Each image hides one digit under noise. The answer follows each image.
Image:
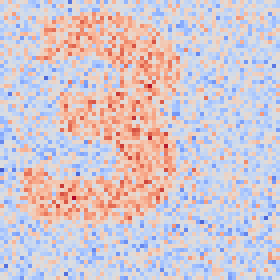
3
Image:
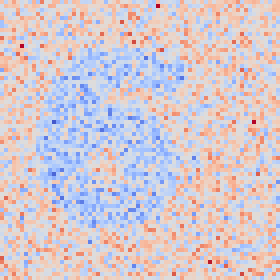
6
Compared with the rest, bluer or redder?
bluer
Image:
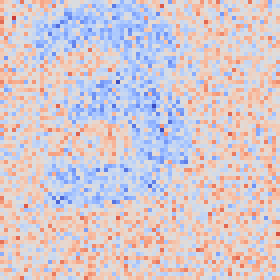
3
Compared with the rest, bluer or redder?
bluer
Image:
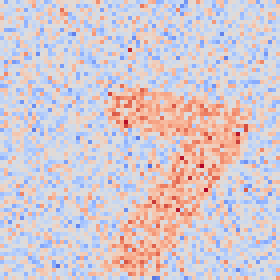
7
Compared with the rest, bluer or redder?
redder
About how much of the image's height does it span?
two thirds
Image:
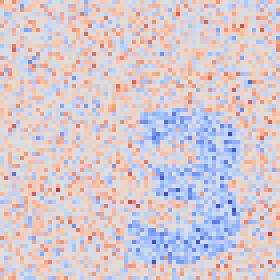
3
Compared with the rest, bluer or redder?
bluer
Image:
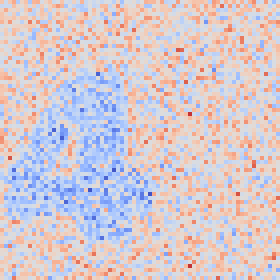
4
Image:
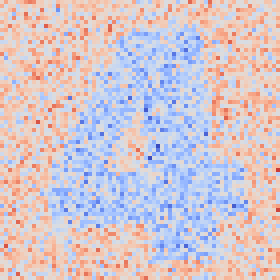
4
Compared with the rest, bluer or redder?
bluer
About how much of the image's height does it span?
nearly all
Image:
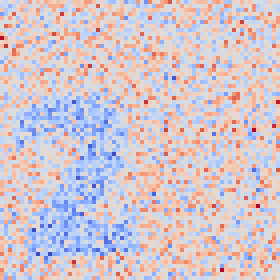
2
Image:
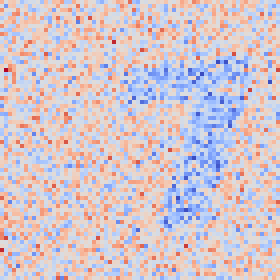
7
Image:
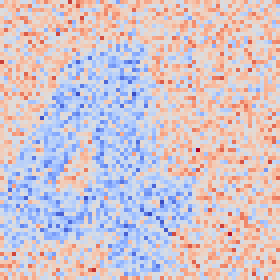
4
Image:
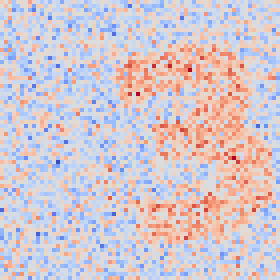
3
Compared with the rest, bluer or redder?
redder
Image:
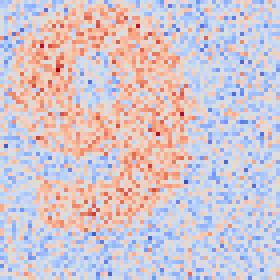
9
